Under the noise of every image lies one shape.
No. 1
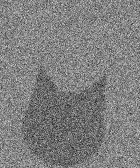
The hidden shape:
cat's head
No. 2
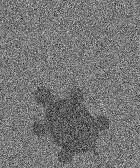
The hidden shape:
turtle
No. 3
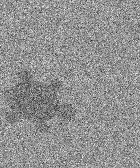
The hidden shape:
turtle
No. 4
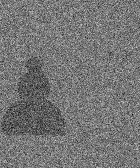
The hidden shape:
chess pawn
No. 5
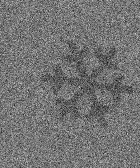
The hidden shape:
snowflake
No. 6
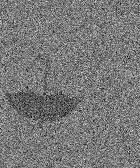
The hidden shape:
umbrella
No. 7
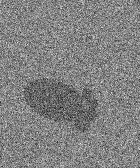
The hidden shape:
footprint
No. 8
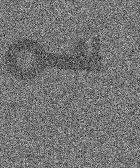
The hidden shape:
key
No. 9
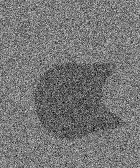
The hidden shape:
cat's head
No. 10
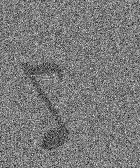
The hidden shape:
musical note
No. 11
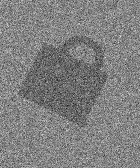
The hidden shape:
cup
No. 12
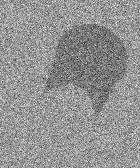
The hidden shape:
cat's head
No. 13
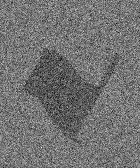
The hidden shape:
flag
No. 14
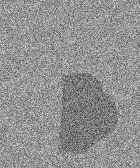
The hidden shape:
cloud
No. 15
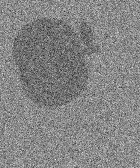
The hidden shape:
apple
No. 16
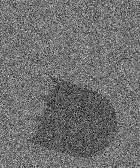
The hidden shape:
ghost
